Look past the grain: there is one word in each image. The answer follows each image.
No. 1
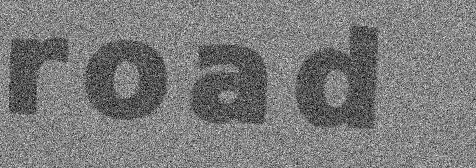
road
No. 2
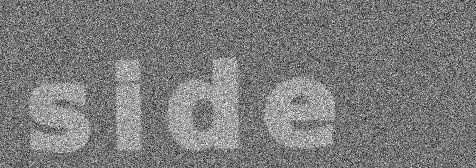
side
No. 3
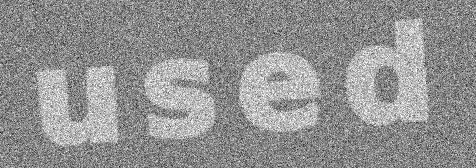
used
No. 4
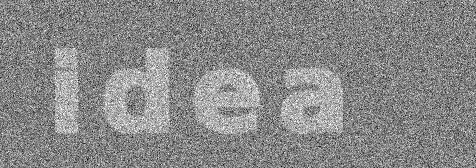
idea
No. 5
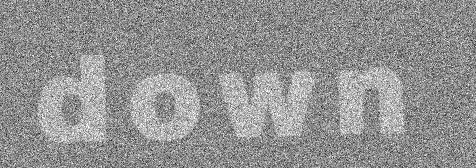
down
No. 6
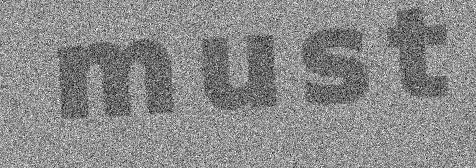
must
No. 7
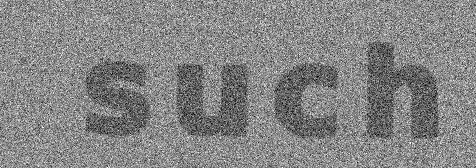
such
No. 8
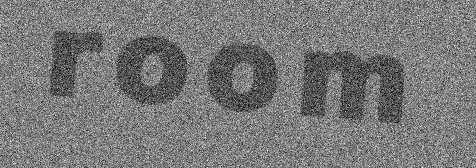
room
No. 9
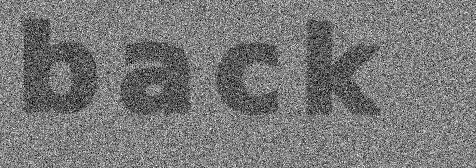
back
